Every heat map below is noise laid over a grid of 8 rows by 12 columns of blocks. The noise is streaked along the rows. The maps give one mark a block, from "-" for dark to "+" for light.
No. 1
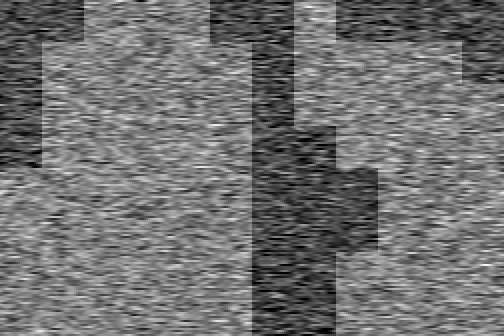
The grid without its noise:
--+++--+----
-+++++-++++-
-+++++-+++++
-+++++--++++
++++++---+++
++++++---+++
++++++--++++
++++++--++++
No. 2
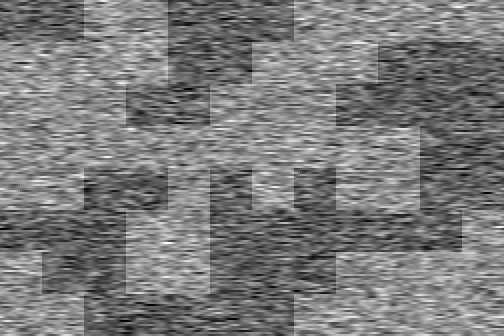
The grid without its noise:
--++---+++++
++++--+++---
+++--+++----
++++++++++--
++--+-+-++--
---++------+
+--++---++++
++-----+++++
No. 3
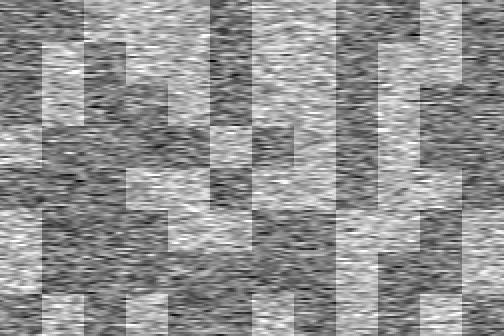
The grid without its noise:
--+++-++--+-
-+-++-++-++-
-+--+-++-+--
+----+-+-+--
---++-++-++-
+---++--++-+
+-------+--+
-+-+--+-+-+-
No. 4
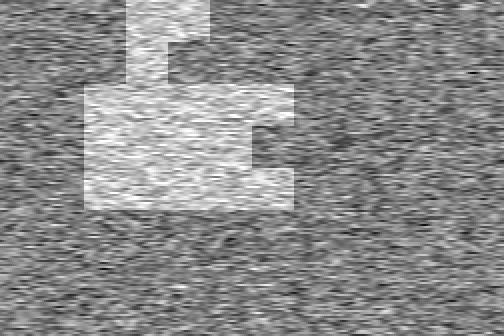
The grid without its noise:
---++-------
---+--------
--+++++-----
--++++------
--+++++-----
------------
------------
------------
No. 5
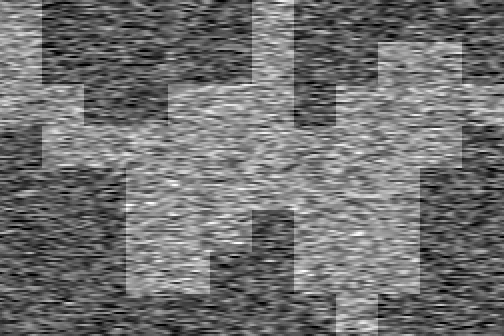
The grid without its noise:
+-----+-----
+-----+--++-
++--+++-++++
-++++++++++-
---+++++++--
---+++-+++--
---++--+++--
--------+---
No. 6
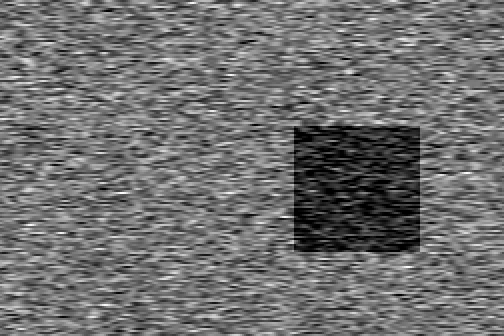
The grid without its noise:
++++++++++++
++++++++++++
++++++++++++
+++++++---++
+++++++---++
+++++++---++
++++++++++++
++++++++++++
